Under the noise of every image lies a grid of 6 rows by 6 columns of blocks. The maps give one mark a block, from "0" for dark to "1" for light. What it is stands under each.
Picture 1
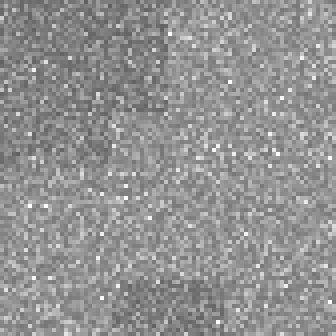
0 0 0 1 1 1
0 0 0 1 1 1
0 0 1 1 1 1
1 1 1 1 1 1
1 1 1 1 1 1
1 1 0 0 1 1
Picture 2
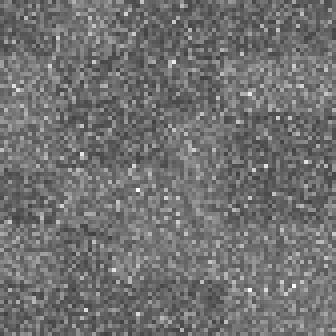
0 1 0 0 0 0
1 0 0 0 1 1
1 0 0 1 0 0
0 1 1 1 0 0
1 0 1 1 1 1
0 0 0 0 1 1
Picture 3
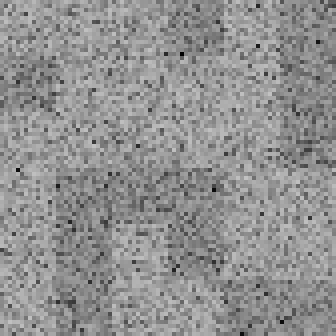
1 1 1 0 1 0
0 1 1 1 1 0
1 1 1 1 1 0
1 0 0 0 1 1
1 0 1 0 1 1
1 0 1 1 0 0
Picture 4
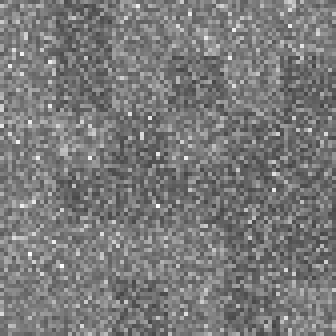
1 0 1 1 1 1
1 0 1 0 1 0
1 1 0 1 0 0
1 0 0 0 0 0
1 1 1 1 0 0
1 1 0 1 0 1
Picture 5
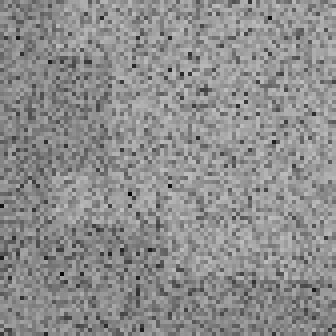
0 1 1 1 1 1
0 0 1 1 1 1
0 0 1 1 1 1
0 1 1 1 1 1
0 0 0 1 1 1
0 0 0 0 0 0
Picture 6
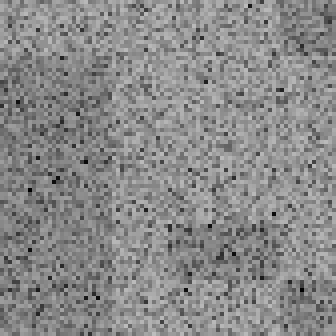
1 1 1 1 1 0
0 0 1 1 1 1
0 0 1 1 1 1
0 0 1 1 1 1
0 0 1 0 0 1
0 0 1 1 1 0
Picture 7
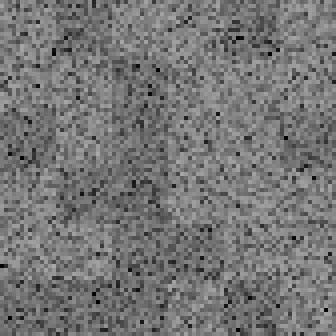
1 0 1 1 0 1
1 1 0 1 1 1
0 1 0 1 1 0
1 0 0 1 1 1
1 1 0 0 1 1
0 0 0 1 0 1
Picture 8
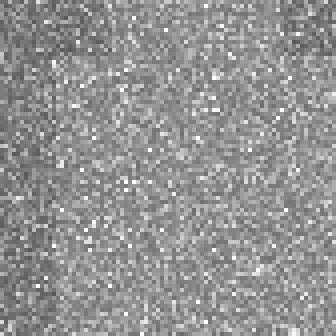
0 0 1 1 1 0
0 1 1 1 1 1
0 1 1 1 1 1
0 1 1 1 1 1
0 1 1 1 1 1
0 1 1 1 1 1
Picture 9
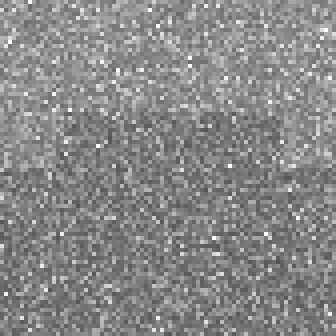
1 1 1 1 1 1
1 1 1 1 1 1
1 0 0 0 0 1
0 0 0 0 0 0
0 0 0 0 0 0
0 0 0 0 0 0
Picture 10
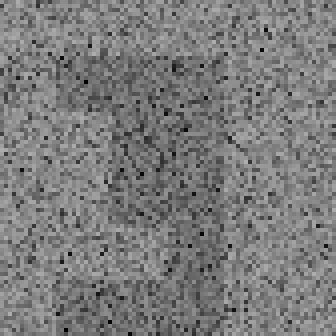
1 1 1 1 1 1
1 0 0 0 1 1
1 1 0 0 1 1
1 1 0 0 1 1
1 1 1 0 1 1
1 0 0 0 1 1
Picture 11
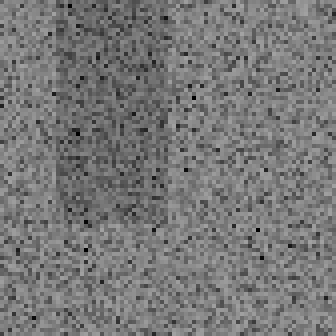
1 0 0 1 1 1
1 0 0 1 1 1
1 0 0 1 1 1
1 0 0 1 1 1
1 1 1 1 1 1
1 1 1 1 1 1
